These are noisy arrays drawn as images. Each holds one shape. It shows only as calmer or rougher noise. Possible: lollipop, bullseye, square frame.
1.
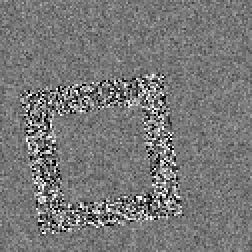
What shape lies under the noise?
square frame
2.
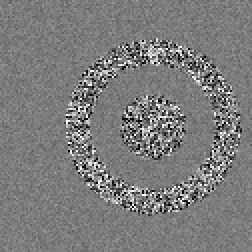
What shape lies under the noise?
bullseye
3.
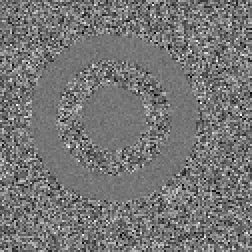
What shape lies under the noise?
bullseye
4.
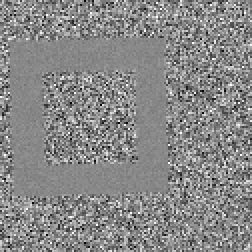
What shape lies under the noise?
square frame
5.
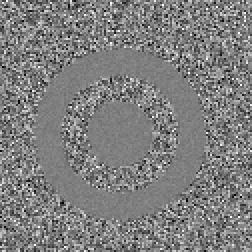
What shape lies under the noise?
bullseye
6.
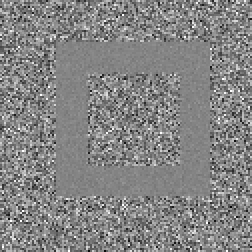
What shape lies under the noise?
square frame
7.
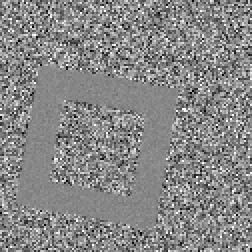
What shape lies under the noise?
square frame
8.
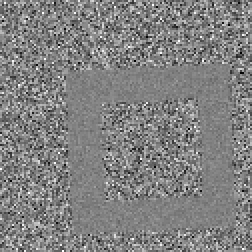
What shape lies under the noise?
square frame
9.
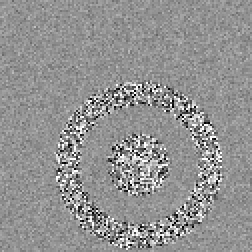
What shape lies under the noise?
bullseye
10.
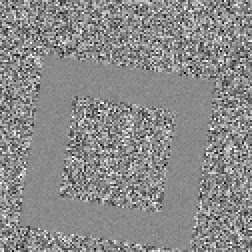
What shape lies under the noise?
square frame
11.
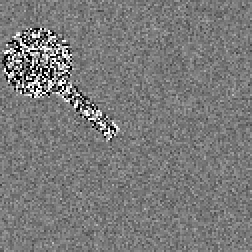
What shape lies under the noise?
lollipop
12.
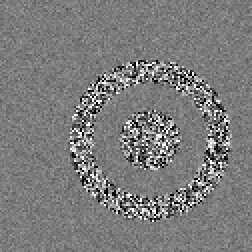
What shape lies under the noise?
bullseye
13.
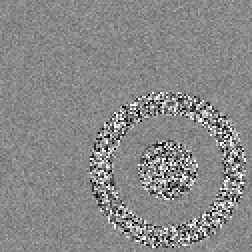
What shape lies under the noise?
bullseye
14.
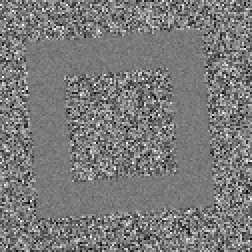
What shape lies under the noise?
square frame
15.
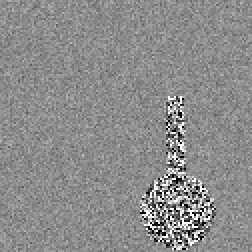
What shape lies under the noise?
lollipop
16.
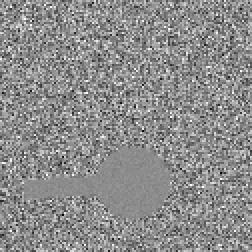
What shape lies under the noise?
lollipop
